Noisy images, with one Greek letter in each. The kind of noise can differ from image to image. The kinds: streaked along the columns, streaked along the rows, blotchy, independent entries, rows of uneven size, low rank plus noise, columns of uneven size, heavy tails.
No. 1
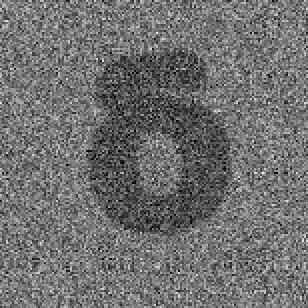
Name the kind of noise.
low rank plus noise
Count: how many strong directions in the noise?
three or four
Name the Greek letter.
delta
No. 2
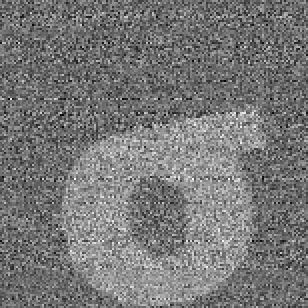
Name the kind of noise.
rows of uneven size
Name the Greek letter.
sigma
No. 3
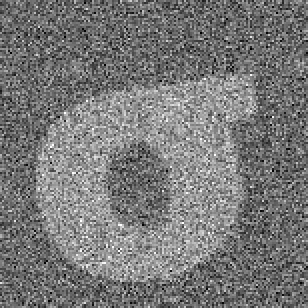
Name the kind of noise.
low rank plus noise
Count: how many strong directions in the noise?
five to eight
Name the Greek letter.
sigma
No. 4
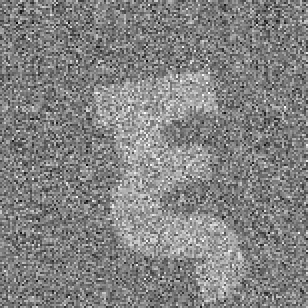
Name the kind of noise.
low rank plus noise
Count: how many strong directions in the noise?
three or four
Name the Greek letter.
xi
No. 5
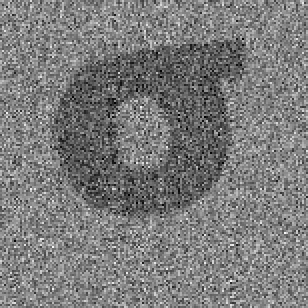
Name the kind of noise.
low rank plus noise
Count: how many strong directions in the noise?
one
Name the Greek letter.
sigma
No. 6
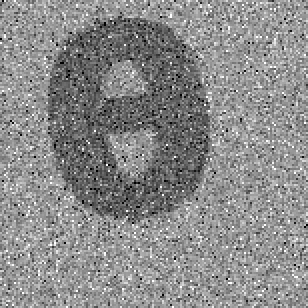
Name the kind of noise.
heavy tails
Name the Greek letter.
theta
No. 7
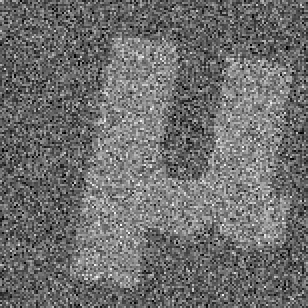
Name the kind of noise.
independent entries
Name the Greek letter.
mu
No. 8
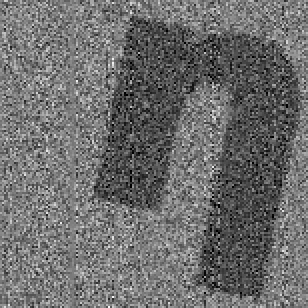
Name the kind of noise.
columns of uneven size
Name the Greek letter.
eta
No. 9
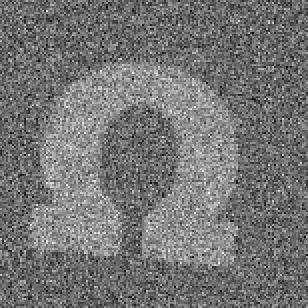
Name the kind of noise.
low rank plus noise
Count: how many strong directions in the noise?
three or four
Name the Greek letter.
omega
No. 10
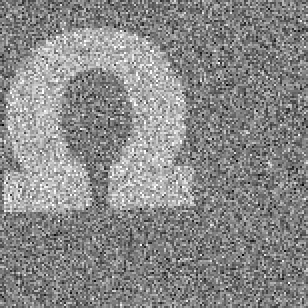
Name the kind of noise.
independent entries
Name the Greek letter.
omega
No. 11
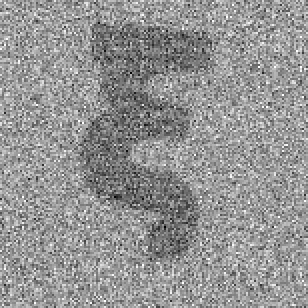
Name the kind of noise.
low rank plus noise
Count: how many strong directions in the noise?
three or four
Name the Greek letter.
xi
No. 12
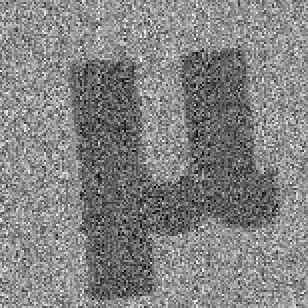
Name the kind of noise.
columns of uneven size
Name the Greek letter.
mu
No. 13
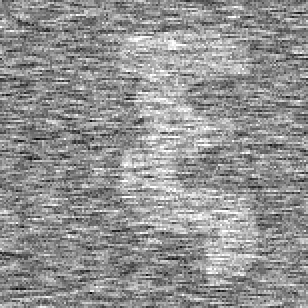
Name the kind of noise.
streaked along the rows
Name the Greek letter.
xi
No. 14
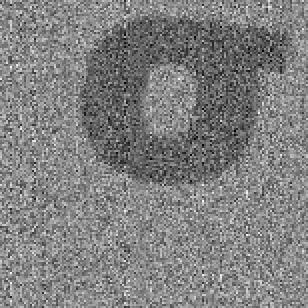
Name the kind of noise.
columns of uneven size
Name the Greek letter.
sigma
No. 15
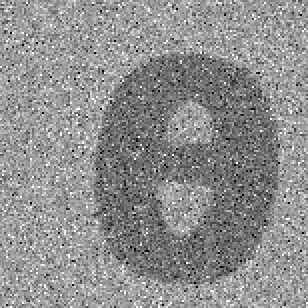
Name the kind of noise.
heavy tails
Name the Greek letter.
theta
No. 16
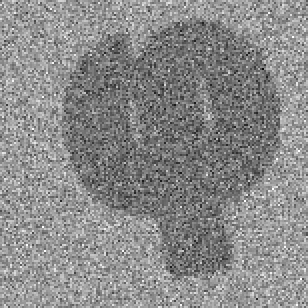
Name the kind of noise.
independent entries
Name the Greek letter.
phi
